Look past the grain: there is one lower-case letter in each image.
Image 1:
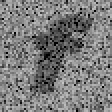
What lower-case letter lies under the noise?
f
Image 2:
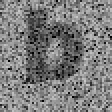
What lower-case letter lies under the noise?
b
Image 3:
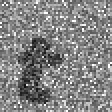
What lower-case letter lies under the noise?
t
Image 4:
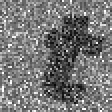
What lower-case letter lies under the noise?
t
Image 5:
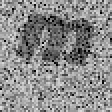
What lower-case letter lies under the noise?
m
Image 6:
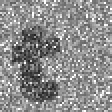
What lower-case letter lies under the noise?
t
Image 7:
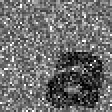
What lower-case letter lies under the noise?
a
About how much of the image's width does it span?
half
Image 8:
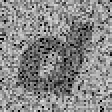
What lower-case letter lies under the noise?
d
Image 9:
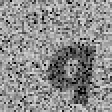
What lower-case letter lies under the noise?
q
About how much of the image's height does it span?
half
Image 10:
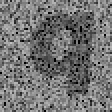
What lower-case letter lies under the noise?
q
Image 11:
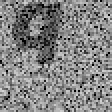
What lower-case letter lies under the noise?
q
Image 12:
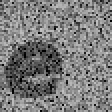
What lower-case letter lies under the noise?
e
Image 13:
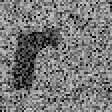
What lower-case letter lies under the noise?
r
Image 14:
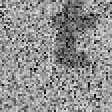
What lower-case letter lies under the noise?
t
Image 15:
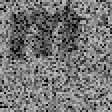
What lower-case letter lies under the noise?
m
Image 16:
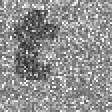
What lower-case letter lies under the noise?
t
